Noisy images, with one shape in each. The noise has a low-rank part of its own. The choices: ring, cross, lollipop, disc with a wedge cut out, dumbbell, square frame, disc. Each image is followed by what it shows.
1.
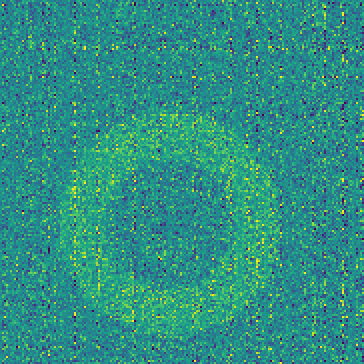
ring
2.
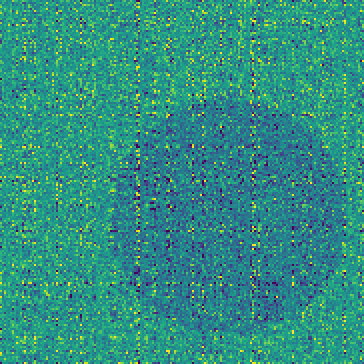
disc
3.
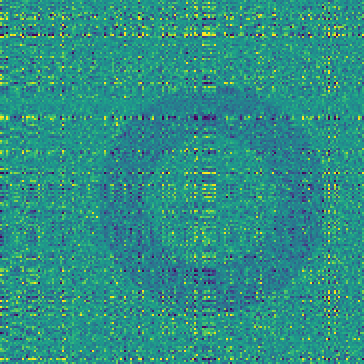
ring
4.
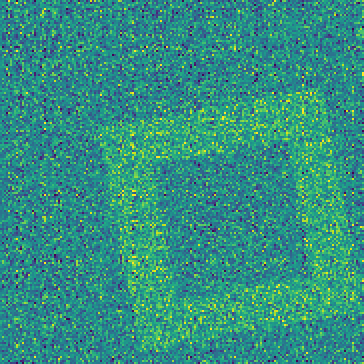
square frame
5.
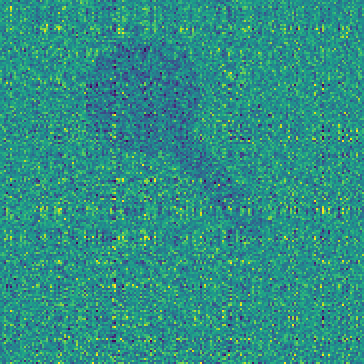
lollipop
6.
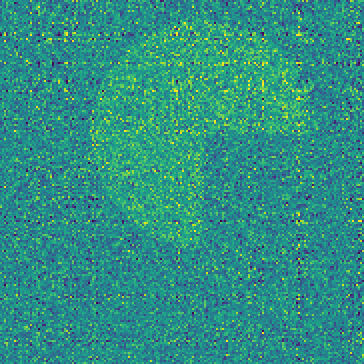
disc with a wedge cut out
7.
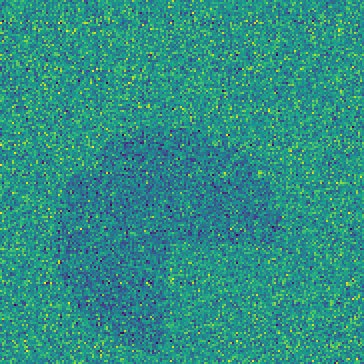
disc with a wedge cut out
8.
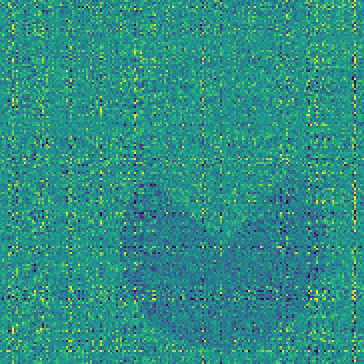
disc with a wedge cut out
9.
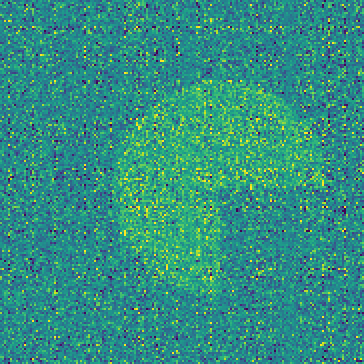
disc with a wedge cut out
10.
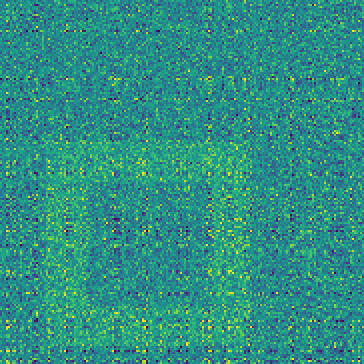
square frame
